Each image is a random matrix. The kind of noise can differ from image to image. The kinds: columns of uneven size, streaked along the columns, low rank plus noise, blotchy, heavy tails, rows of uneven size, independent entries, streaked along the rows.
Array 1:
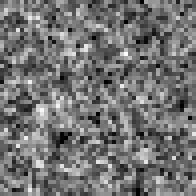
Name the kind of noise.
blotchy
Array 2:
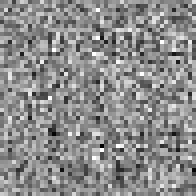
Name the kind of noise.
low rank plus noise
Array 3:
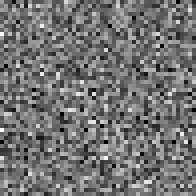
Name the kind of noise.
low rank plus noise
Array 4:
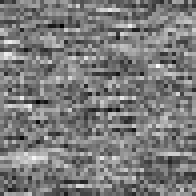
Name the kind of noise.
streaked along the rows
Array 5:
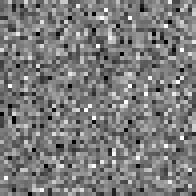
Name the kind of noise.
heavy tails
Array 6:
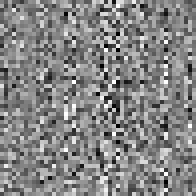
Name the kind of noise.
columns of uneven size
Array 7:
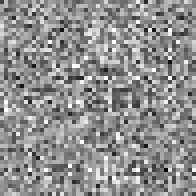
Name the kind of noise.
low rank plus noise
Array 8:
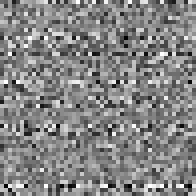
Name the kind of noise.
rows of uneven size
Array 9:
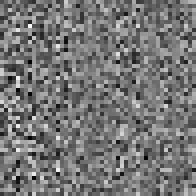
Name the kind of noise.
columns of uneven size
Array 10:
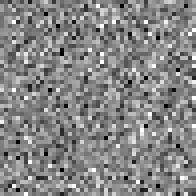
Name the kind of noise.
heavy tails
